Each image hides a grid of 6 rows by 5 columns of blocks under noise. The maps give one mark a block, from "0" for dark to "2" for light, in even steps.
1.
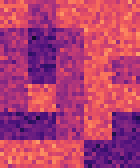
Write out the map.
2 1 2 2 2
1 0 1 2 2
1 0 1 2 1
1 2 1 2 2
0 0 1 2 0
2 2 2 0 0
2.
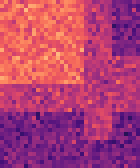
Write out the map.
2 2 2 1 0
2 2 2 1 0
2 2 2 1 1
1 1 1 1 1
0 0 0 1 0
0 0 0 0 0
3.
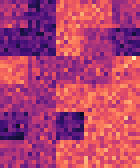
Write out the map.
1 0 2 2 1
0 0 2 1 0
2 1 1 1 2
1 1 2 2 2
0 1 0 2 2
1 1 2 2 2
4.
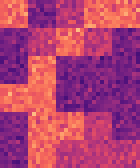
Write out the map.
2 0 1 2 2
0 1 2 1 0
0 2 0 0 0
2 2 0 0 0
0 2 2 1 0
0 2 1 1 1
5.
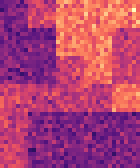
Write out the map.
0 1 2 2 2
0 0 2 2 1
0 0 1 2 1
1 1 1 1 2
1 0 0 0 0
1 0 0 0 0
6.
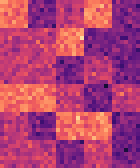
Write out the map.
2 0 1 2 0
1 1 2 0 0
1 1 0 1 0
2 2 1 0 1
1 0 2 2 0
1 1 0 1 0
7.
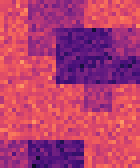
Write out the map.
2 1 1 2 2
2 1 0 0 1
2 2 0 0 0
2 2 2 1 2
2 2 2 2 2
1 0 0 2 2
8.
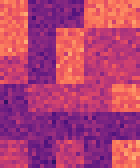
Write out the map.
2 0 0 2 2
2 0 2 1 1
1 0 2 1 1
0 1 1 1 2
0 0 0 0 0
1 0 1 0 2
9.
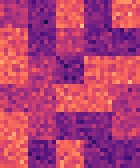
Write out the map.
1 0 2 0 2
2 0 1 0 0
2 1 0 2 2
1 1 2 2 1
2 1 0 0 1
2 0 2 0 0
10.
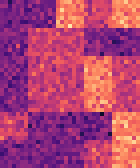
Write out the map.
0 0 2 1 2
0 1 1 0 0
0 1 1 2 1
0 1 1 2 1
1 0 0 0 2
0 0 0 1 2
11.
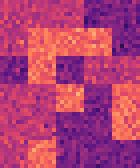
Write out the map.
1 1 1 0 0
1 2 2 2 0
0 2 0 1 1
1 1 2 0 2
1 1 0 0 2
1 2 0 0 0
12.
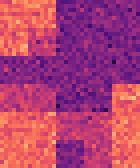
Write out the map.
2 2 0 0 0
2 1 0 0 0
0 0 0 0 0
1 1 0 0 2
2 2 1 1 2
2 2 0 1 2
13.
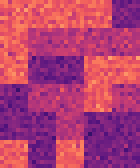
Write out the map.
2 2 2 2 0
2 1 1 1 1
2 0 0 2 2
0 1 1 2 1
0 0 1 0 0
2 0 2 0 0
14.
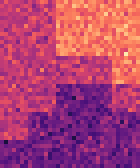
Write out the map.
1 1 2 2 2
1 1 2 2 2
1 1 1 1 2
1 1 0 0 1
1 0 0 0 0
0 0 0 0 0
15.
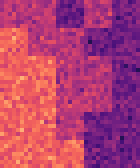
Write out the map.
1 1 0 1 0
2 1 1 0 0
2 2 1 1 0
2 2 1 1 0
2 2 1 0 0
2 2 2 0 0
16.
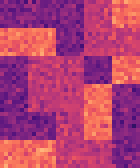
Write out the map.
0 0 0 1 2
2 2 0 1 1
0 1 1 0 2
0 1 1 2 0
0 0 1 2 0
2 2 1 1 0
